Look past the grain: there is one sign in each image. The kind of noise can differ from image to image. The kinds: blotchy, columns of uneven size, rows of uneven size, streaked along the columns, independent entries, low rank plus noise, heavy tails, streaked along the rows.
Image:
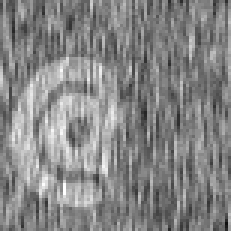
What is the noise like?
streaked along the columns
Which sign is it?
at sign
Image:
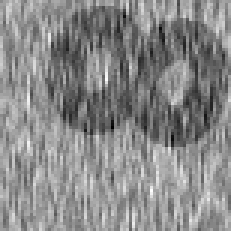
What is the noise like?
streaked along the columns
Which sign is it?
infinity sign
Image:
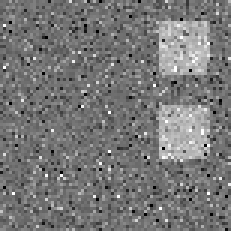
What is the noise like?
heavy tails
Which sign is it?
colon
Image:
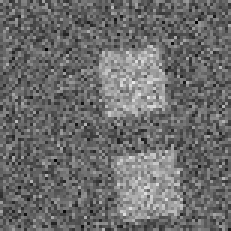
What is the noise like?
independent entries
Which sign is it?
colon
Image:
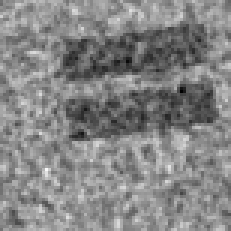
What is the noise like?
blotchy
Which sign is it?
equals sign
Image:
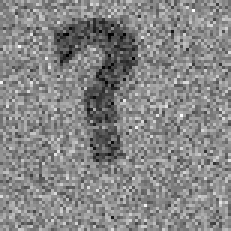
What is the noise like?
independent entries
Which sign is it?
question mark
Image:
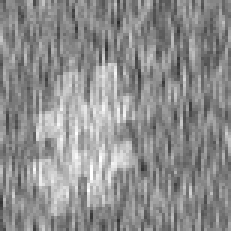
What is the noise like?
streaked along the columns
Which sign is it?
hash sign
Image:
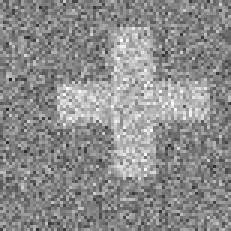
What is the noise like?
independent entries
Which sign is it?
plus sign
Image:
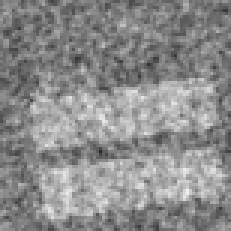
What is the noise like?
blotchy
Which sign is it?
equals sign
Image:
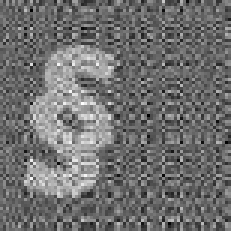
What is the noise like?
low rank plus noise
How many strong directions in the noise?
one
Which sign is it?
section sign
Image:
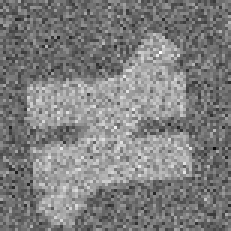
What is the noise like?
independent entries
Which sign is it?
not-equal sign
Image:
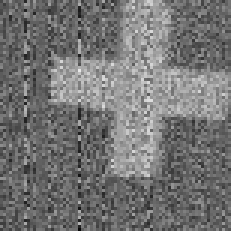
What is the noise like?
columns of uneven size
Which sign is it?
plus sign
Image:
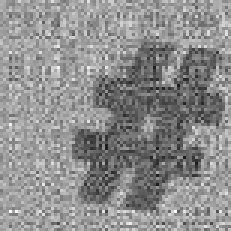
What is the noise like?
low rank plus noise
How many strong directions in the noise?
three or four
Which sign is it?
hash sign
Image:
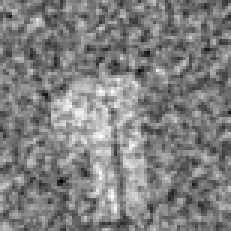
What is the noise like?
blotchy
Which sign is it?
pilcrow
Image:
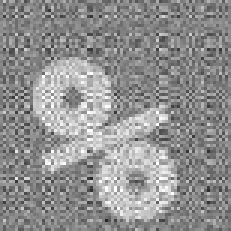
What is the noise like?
low rank plus noise
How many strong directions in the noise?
one
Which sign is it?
percent sign
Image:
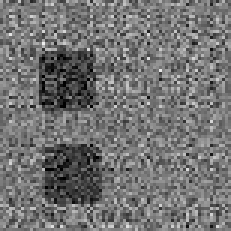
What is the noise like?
low rank plus noise
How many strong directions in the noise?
three or four
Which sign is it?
colon
